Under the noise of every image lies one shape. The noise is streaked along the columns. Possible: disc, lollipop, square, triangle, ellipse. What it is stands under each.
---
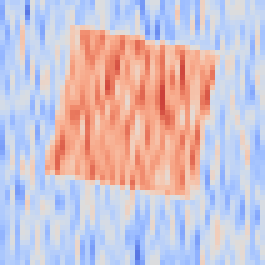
square
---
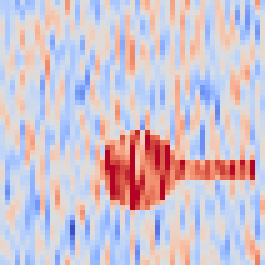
lollipop
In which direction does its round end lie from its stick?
left
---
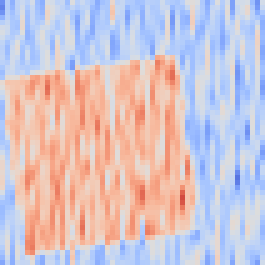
square
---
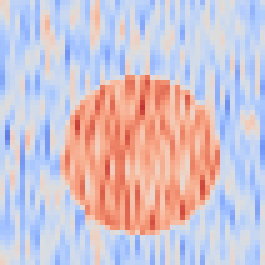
disc
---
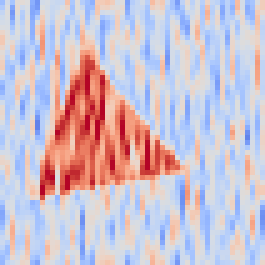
triangle
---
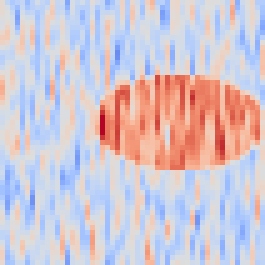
ellipse
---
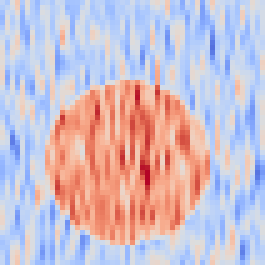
disc
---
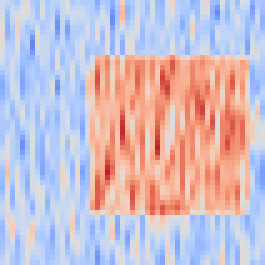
square
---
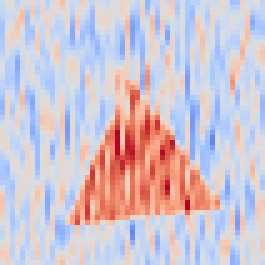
triangle
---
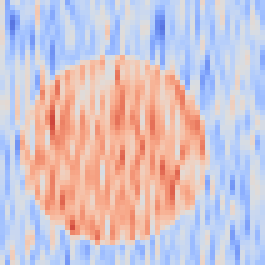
disc
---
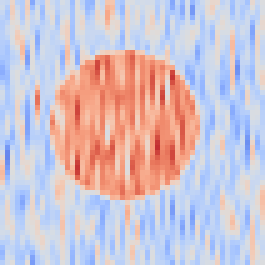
disc
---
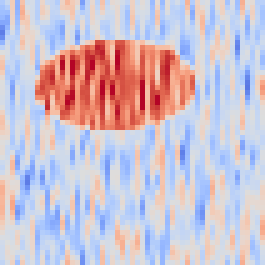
ellipse
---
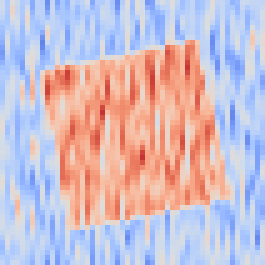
square
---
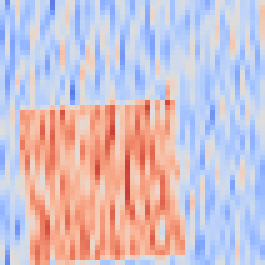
square
